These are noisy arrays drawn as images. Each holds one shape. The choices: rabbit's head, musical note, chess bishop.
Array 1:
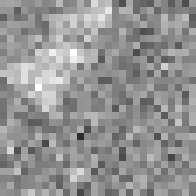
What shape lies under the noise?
chess bishop
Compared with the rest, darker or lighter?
lighter
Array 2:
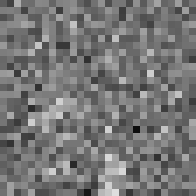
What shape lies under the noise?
musical note
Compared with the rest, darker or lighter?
lighter
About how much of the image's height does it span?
half
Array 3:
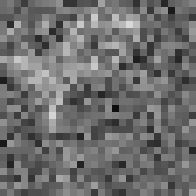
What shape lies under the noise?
chess bishop
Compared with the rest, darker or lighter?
lighter
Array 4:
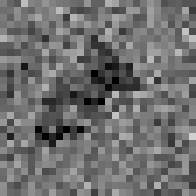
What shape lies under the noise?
chess bishop
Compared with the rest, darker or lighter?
darker
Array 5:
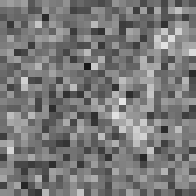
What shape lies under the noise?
musical note
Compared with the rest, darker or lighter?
lighter
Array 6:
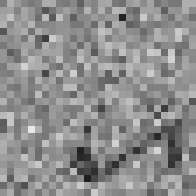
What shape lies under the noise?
musical note
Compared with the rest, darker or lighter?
darker
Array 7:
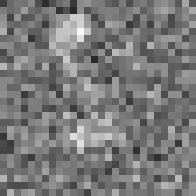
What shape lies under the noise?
musical note
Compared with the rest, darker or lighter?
lighter
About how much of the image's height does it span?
two thirds
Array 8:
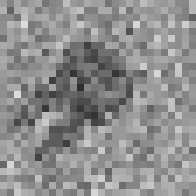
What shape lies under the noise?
rabbit's head
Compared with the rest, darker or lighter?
darker
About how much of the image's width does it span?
two thirds
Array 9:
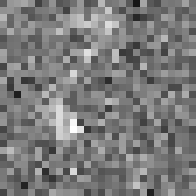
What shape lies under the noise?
musical note
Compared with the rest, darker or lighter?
lighter
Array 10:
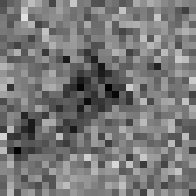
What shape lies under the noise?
chess bishop
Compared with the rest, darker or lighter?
darker
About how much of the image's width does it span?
two thirds
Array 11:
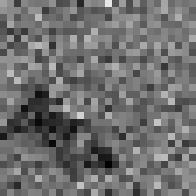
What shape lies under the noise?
chess bishop
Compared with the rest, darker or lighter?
darker
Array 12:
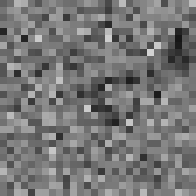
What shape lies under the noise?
musical note
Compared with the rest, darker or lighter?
darker
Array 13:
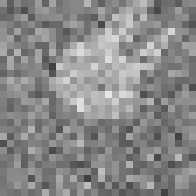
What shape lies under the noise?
rabbit's head
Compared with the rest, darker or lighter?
lighter
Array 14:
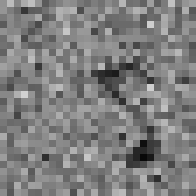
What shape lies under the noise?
musical note
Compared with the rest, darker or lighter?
darker
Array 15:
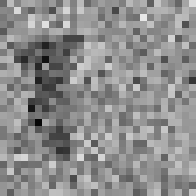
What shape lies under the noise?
chess bishop
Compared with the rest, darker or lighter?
darker
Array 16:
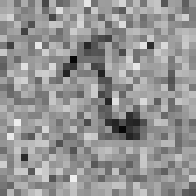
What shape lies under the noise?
musical note
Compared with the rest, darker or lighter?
darker
